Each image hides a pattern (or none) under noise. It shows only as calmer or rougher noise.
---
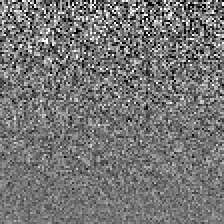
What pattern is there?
a smooth slope
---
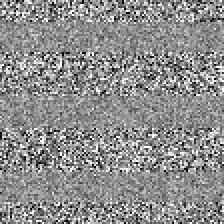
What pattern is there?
horizontal stripes
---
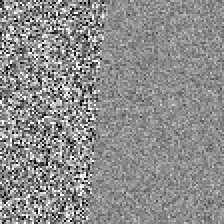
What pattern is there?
a sharp edge
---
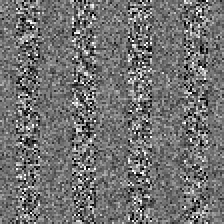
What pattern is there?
vertical stripes
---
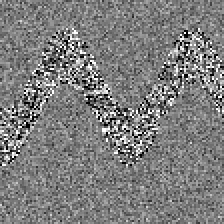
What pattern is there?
a wavy band
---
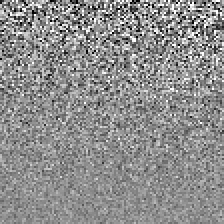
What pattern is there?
a smooth slope
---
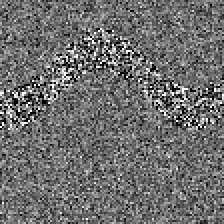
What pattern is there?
a wavy band
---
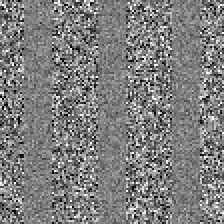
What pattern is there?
vertical stripes
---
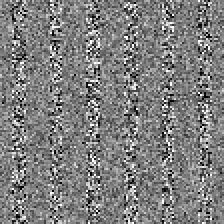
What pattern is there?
vertical stripes
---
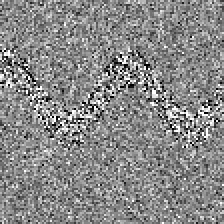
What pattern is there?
a wavy band
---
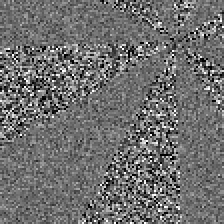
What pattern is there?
spokes from one point
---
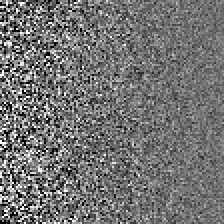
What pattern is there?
a smooth slope
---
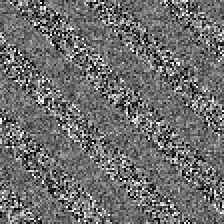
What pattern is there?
diagonal stripes
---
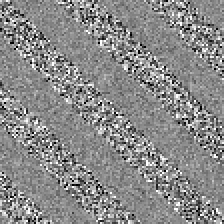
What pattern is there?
diagonal stripes
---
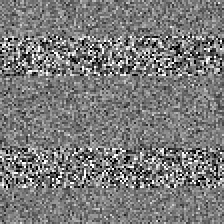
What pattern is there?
horizontal stripes
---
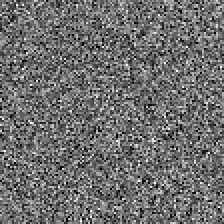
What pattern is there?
only noise
